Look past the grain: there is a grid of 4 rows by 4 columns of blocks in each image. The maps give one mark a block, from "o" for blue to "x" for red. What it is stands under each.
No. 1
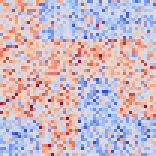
x o o o
x x x x
x x o x
o x o o
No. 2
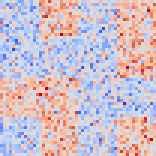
o x o x
o o o x
x x o o
o x o x
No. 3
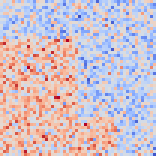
o o o o
x x o o
x x o o
x x x o
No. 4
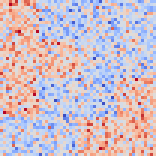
x o o o
x x o o
x o o x
o o x x
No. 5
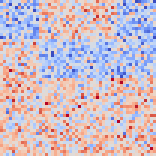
o x x o
x o o o
x x x x
x x x x
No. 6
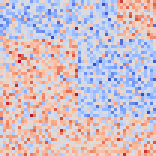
o o o x
x x o o
x x o o
x x x x
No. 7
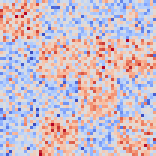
x o o o
o x x x
o o x o
o x o x
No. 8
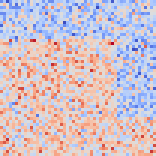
o o o o
x x x o
x x x o
x x x x
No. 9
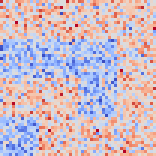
x x x x
o o o x
x x o x
o x x x
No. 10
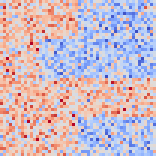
x x o o
x o o o
x x x x
x x o o
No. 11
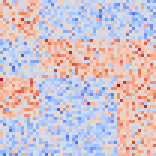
x o o o
o x x x
x o o x
o o o x
